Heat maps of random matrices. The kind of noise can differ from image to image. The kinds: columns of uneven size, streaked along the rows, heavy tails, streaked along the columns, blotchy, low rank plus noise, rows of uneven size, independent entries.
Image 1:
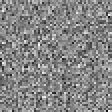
low rank plus noise
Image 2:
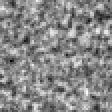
blotchy
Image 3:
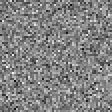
independent entries
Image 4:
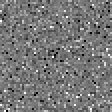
heavy tails
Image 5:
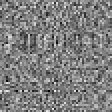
low rank plus noise
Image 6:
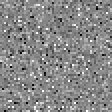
heavy tails
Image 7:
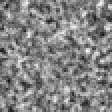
blotchy
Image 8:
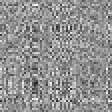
low rank plus noise
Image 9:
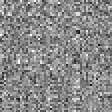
low rank plus noise
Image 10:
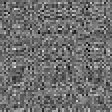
low rank plus noise
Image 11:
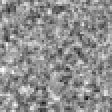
blotchy
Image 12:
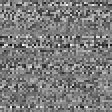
rows of uneven size
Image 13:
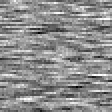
streaked along the rows
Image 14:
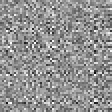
low rank plus noise
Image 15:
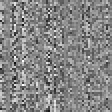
columns of uneven size
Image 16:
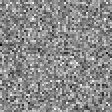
independent entries
